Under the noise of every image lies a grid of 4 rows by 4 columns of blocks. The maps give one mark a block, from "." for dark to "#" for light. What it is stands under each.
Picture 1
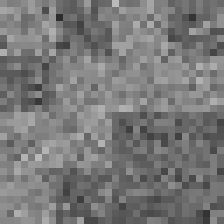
# . # .
. # # #
# # . .
# . . .
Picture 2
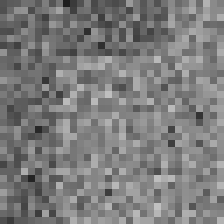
. . . #
. # # #
. # # #
. # # #
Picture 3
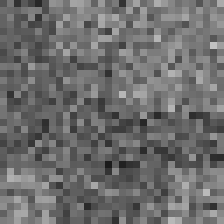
. # # #
. . # #
. . . .
# . . #
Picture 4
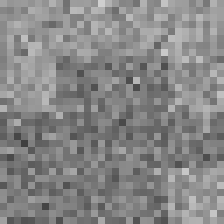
# # # #
# . . #
. . . .
. . . #
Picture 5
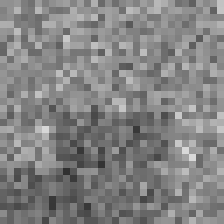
# # # #
# # # #
# . . #
. . . #
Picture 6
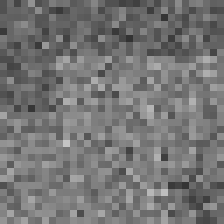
. . . .
. # # #
# # # #
# # # .
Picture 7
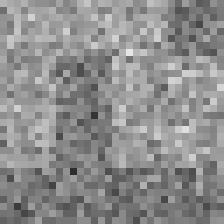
# # # .
# . # #
# . # #
. . . .
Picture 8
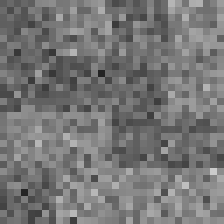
. # . #
. . . #
# # . .
. # # #
